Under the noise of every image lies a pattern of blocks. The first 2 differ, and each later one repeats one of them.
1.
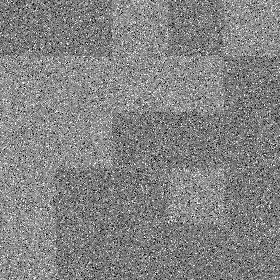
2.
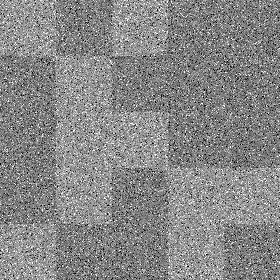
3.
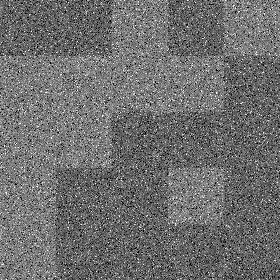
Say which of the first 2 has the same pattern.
1
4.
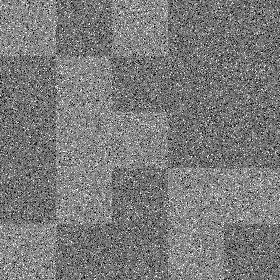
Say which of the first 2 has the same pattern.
2
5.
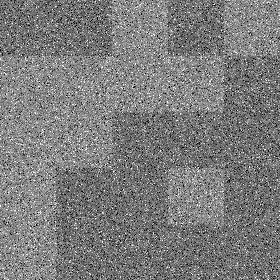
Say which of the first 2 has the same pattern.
1
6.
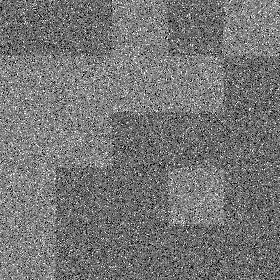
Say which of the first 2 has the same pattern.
1
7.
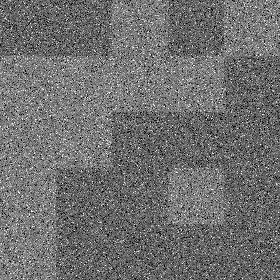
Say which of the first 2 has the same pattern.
1
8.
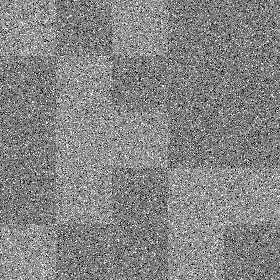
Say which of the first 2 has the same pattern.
2
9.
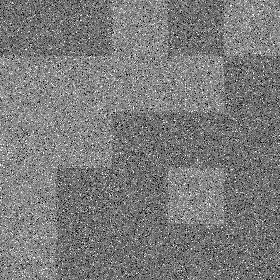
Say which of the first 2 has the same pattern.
1
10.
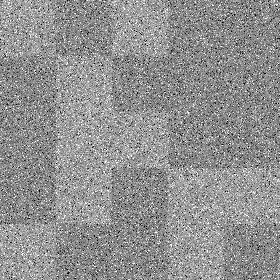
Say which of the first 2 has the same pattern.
2
